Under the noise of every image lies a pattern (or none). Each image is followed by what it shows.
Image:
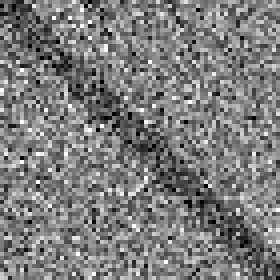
a diagonal band
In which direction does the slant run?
top left to bottom right
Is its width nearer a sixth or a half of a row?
a sixth
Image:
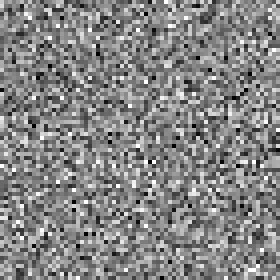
only noise
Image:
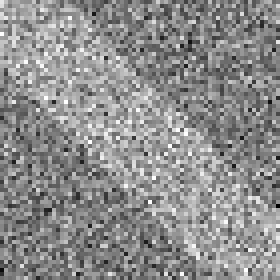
a diagonal band
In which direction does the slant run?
top left to bottom right
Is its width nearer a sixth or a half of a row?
a half
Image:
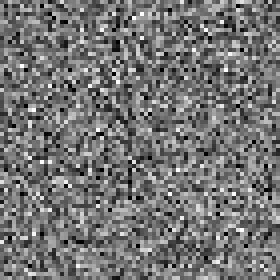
only noise
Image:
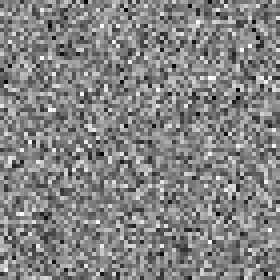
only noise
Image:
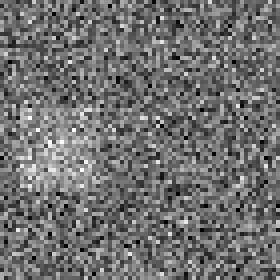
one block
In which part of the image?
middle left
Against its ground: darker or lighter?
lighter
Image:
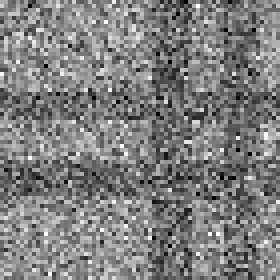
bands of rows crossing bands of columns
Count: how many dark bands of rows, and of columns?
2 and 2
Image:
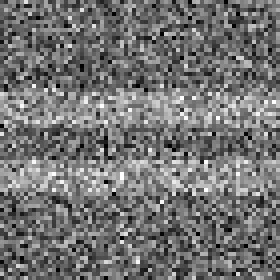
bands of rows
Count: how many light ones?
2
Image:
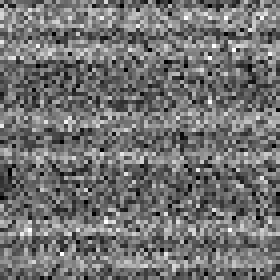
bands of rows
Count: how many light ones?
6
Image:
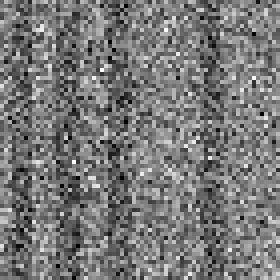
bands of columns
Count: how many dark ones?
4
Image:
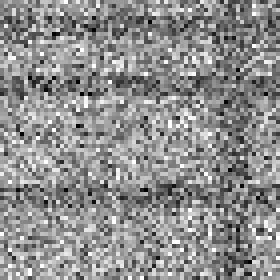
bands of rows crossing bands of columns
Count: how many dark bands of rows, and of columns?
3 and 1
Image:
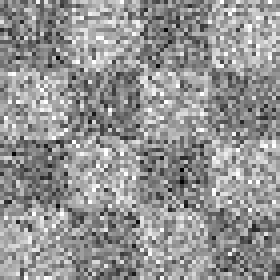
a checkerboard
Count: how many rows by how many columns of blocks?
4 by 4
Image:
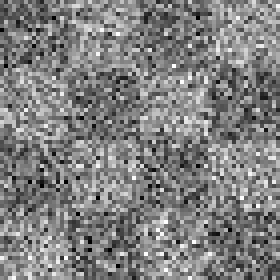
a checkerboard
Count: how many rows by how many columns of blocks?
4 by 4
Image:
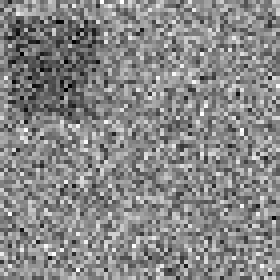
one block
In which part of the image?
top left
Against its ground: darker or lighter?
darker
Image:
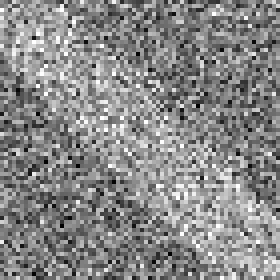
a diagonal band
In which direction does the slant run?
top left to bottom right
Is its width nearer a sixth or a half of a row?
a half
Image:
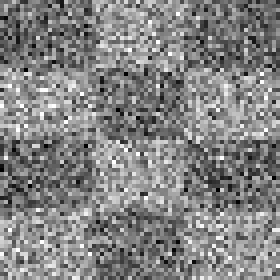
a checkerboard
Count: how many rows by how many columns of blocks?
4 by 3
